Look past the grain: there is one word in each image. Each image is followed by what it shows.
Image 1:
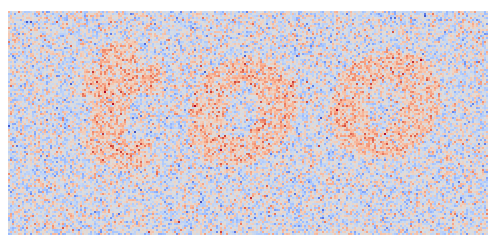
too
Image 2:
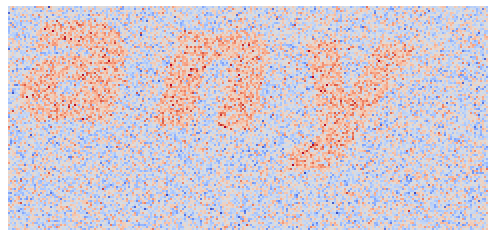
any
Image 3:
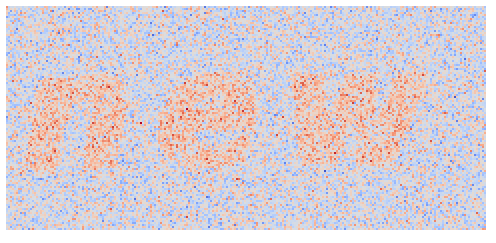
new
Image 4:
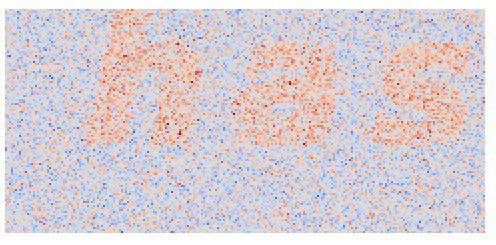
has
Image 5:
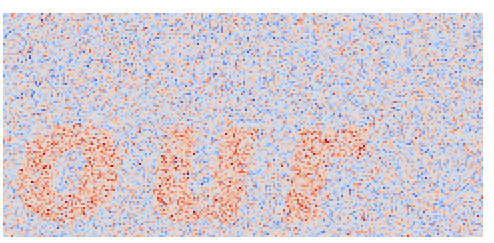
our
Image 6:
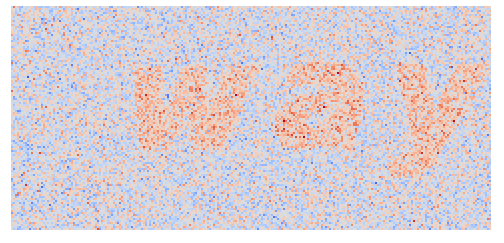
way
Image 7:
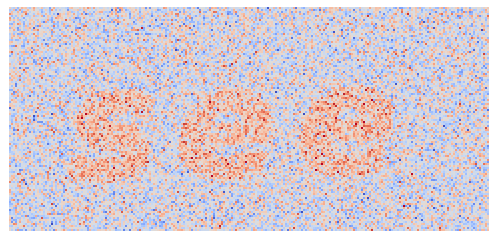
see
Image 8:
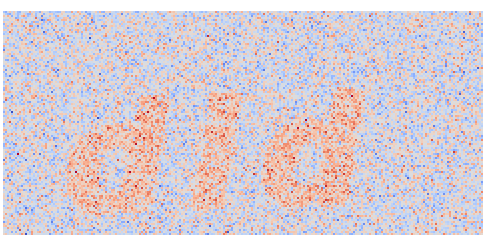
did
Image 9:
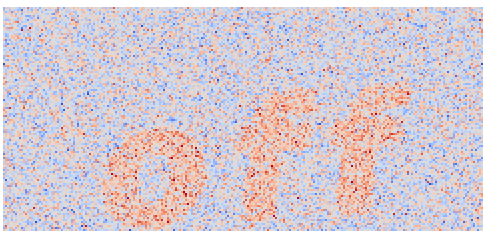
off
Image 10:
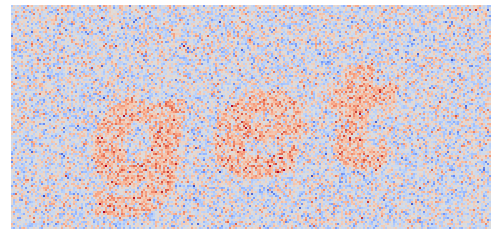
get
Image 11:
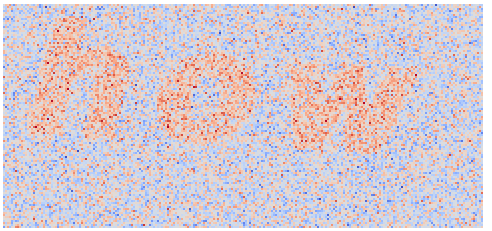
how
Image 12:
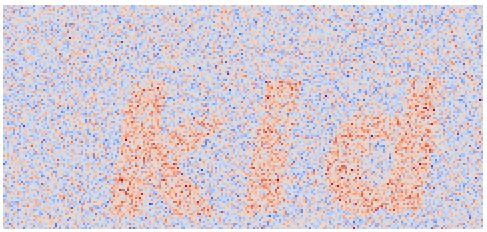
kid
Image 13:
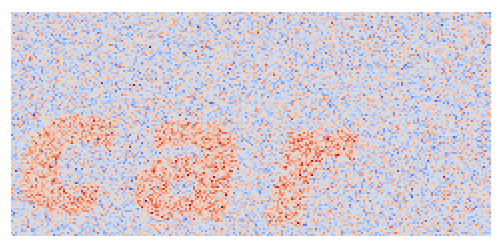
car
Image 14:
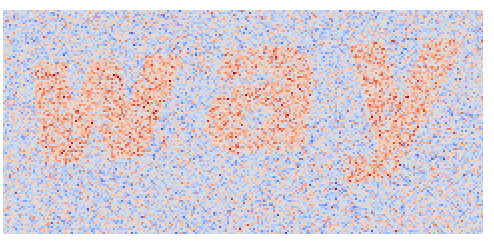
way
